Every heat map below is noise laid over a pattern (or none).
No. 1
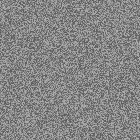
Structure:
only noise
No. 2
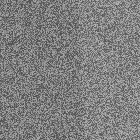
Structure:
a sharp edge
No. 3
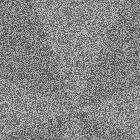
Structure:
spokes from one point
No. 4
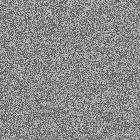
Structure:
only noise
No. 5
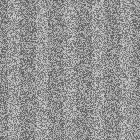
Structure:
vertical stripes
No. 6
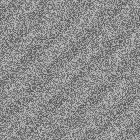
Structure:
diagonal stripes
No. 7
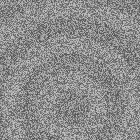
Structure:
rings round one point
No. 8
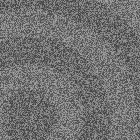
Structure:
rings round one point
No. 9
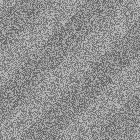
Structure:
diagonal stripes
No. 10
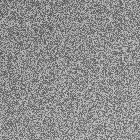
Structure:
a smooth slope
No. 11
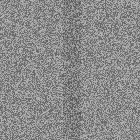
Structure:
one vertical stripe
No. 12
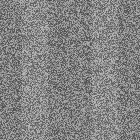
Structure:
vertical stripes
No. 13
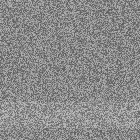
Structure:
one horizontal stripe
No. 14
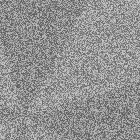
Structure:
spokes from one point
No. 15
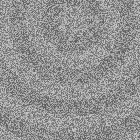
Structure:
rings round one point
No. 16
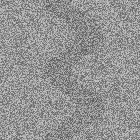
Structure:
a wavy band
